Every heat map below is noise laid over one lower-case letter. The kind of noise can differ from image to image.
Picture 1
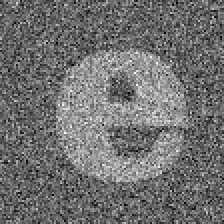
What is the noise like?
independent entries
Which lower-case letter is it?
e
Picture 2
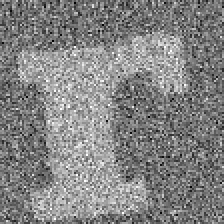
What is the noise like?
low rank plus noise
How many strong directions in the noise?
two
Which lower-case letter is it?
r
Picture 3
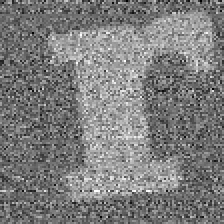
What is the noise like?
rows of uneven size
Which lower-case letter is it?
r
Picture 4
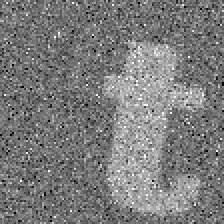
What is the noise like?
heavy tails
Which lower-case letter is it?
t
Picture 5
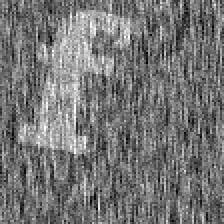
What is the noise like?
streaked along the columns
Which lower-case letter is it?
f
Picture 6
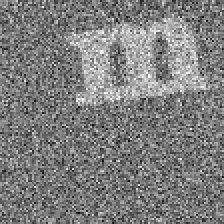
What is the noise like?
low rank plus noise
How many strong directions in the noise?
three or four
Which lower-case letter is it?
m
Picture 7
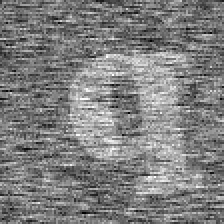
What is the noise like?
streaked along the rows
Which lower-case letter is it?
q
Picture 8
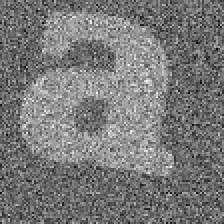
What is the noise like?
low rank plus noise
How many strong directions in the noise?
five to eight
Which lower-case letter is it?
a
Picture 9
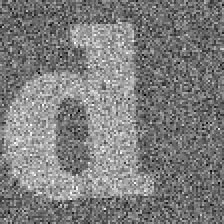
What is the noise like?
independent entries
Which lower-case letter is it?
d
